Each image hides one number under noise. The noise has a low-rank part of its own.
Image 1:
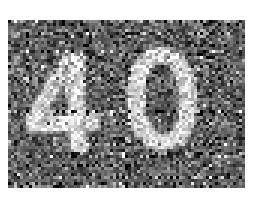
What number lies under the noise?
40
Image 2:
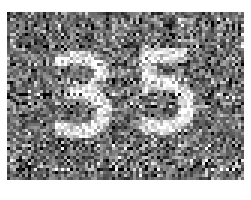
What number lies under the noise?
35
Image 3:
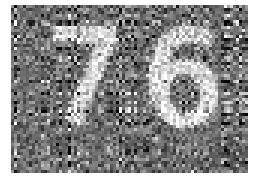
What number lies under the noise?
76
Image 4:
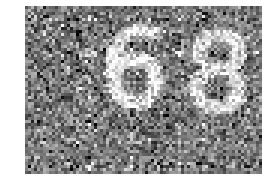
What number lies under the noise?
68
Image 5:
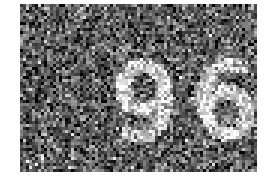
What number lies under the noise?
96
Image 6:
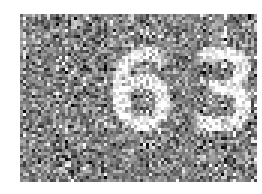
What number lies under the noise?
63
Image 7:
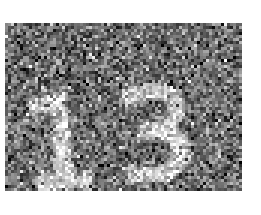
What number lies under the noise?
13
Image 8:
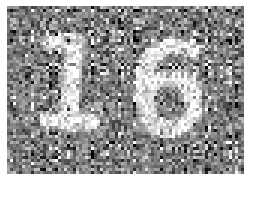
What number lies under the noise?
16
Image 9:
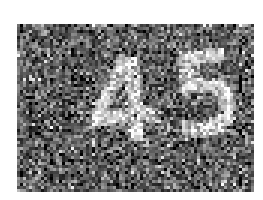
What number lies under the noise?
45
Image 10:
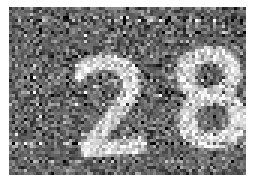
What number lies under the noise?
28
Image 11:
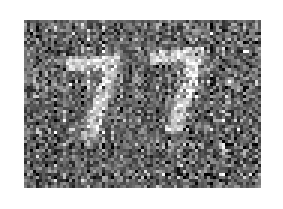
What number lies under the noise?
77
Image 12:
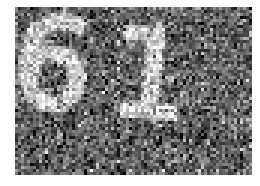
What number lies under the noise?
61
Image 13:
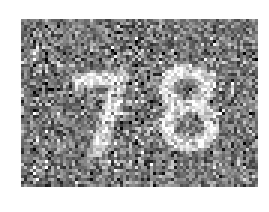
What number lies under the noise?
78
